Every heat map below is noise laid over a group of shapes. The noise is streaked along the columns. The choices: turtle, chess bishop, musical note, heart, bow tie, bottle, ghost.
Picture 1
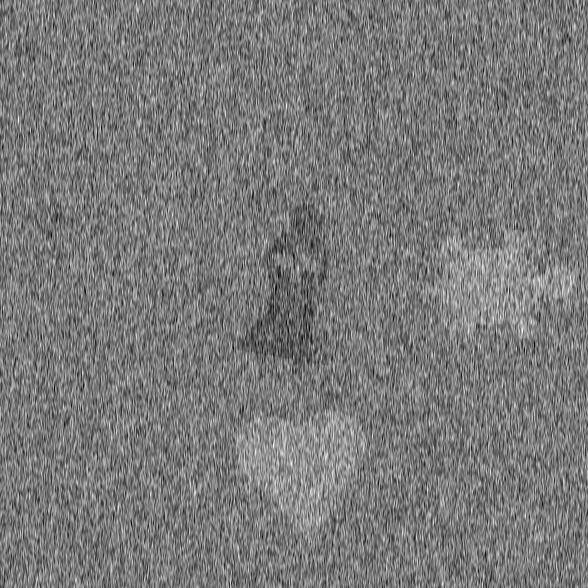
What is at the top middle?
nothing
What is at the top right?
nothing
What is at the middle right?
turtle
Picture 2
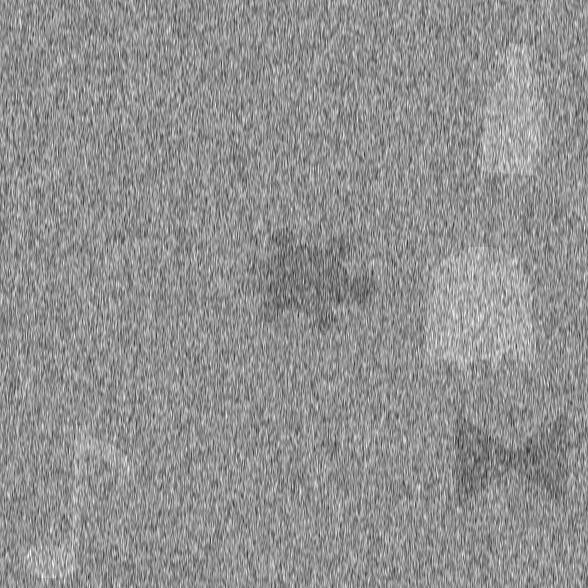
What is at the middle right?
ghost
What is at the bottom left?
musical note
